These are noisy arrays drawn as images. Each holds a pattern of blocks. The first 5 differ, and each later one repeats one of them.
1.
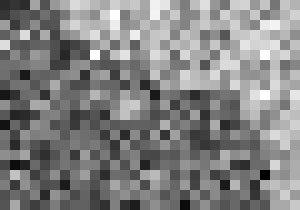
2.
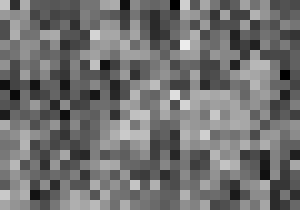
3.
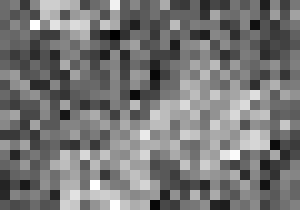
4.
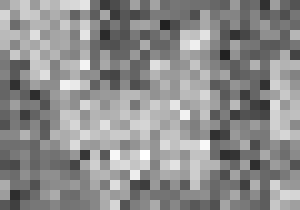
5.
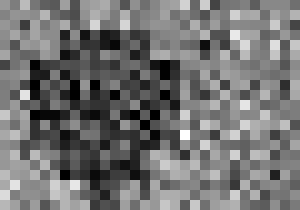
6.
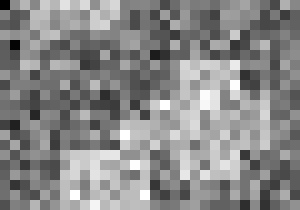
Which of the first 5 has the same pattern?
3
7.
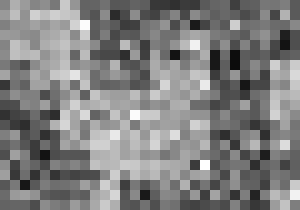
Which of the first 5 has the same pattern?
4
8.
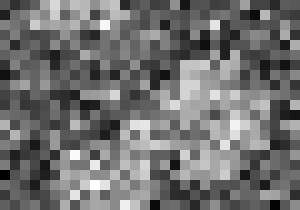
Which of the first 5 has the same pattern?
3
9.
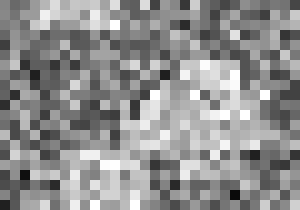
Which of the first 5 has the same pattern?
3
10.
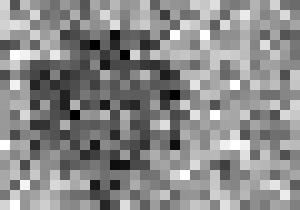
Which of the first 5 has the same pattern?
5
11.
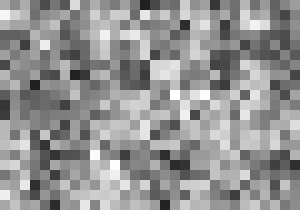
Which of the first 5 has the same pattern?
2
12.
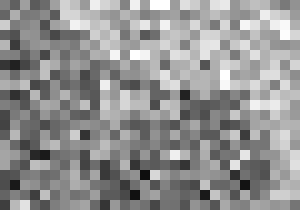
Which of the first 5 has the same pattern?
1
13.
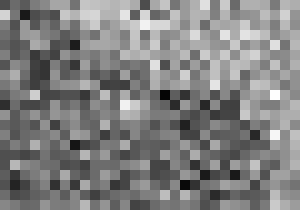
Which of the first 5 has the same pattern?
1
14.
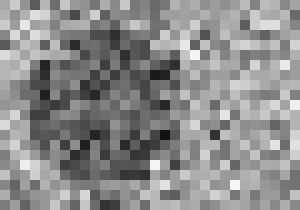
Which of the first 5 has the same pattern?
5
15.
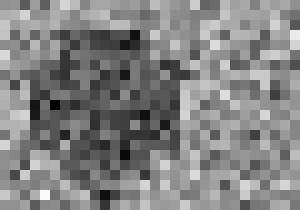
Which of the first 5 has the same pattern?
5
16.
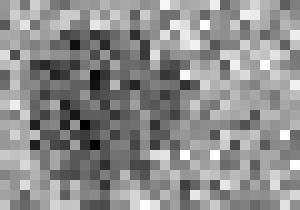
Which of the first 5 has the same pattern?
5
